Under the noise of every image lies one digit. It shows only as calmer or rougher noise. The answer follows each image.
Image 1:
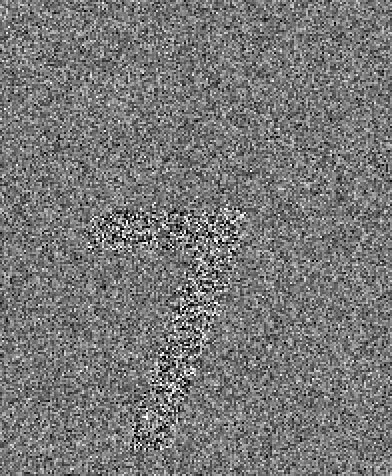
7
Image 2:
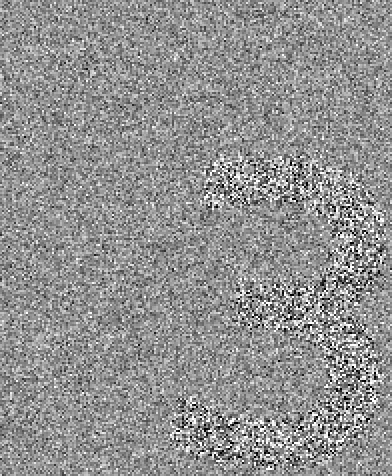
3
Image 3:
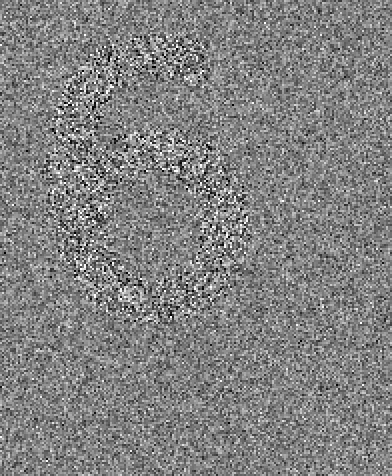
6
